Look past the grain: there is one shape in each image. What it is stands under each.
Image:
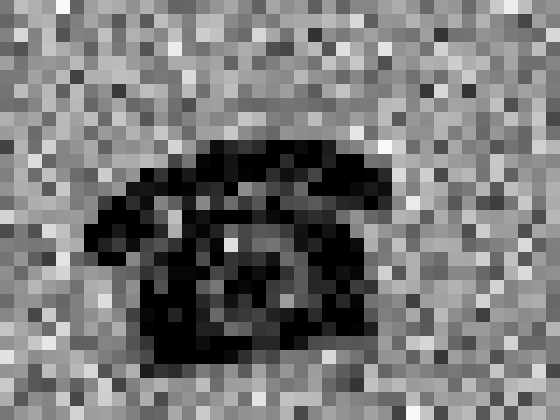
dark telephone
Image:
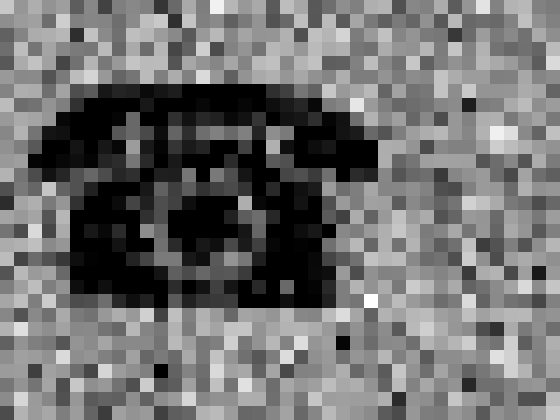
dark telephone
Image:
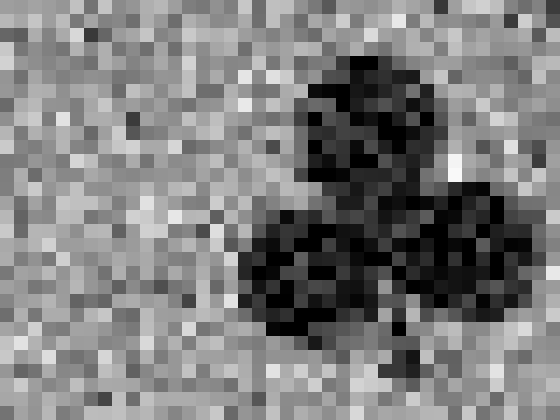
dark club
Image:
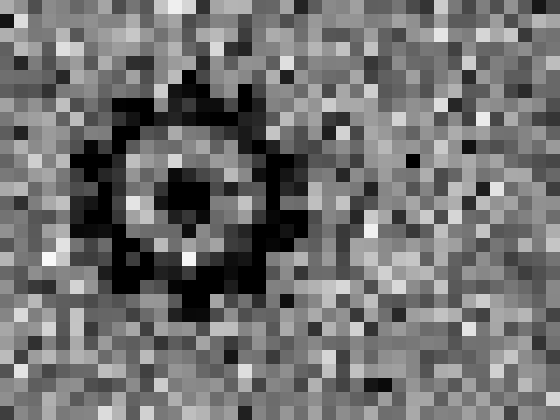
dark gear
